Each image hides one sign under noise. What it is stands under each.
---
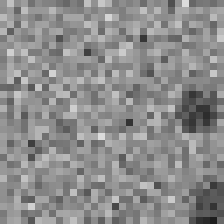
colon
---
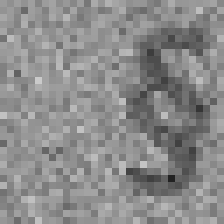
section sign
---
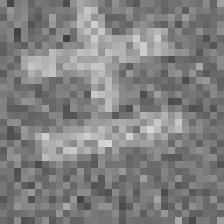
plus-minus sign
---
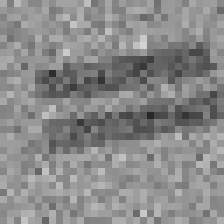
equals sign
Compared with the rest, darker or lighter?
darker
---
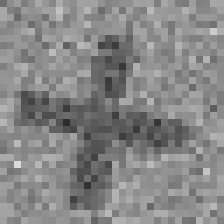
plus sign
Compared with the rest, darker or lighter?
darker
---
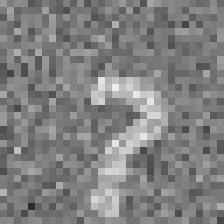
question mark
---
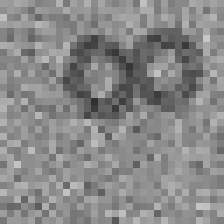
infinity sign
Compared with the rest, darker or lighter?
darker
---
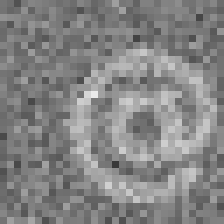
at sign
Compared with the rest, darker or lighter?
lighter
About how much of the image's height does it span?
two thirds
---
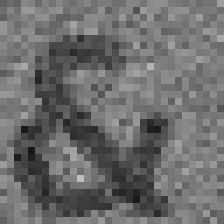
ampersand
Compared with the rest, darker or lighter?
darker
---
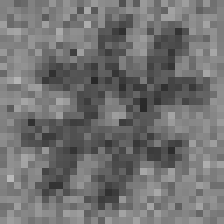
hash sign
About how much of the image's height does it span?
nearly all
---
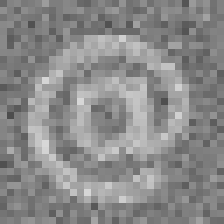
at sign
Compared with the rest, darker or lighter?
lighter
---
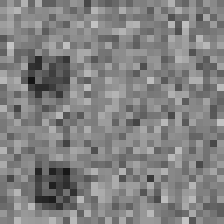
colon
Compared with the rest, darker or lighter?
darker
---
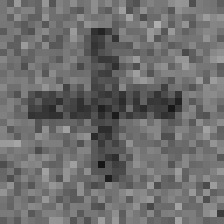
plus sign
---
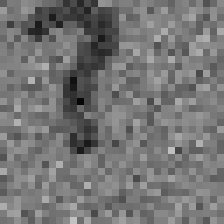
question mark
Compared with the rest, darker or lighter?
darker
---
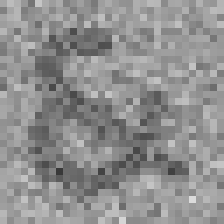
ampersand
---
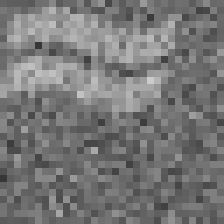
approximately sign
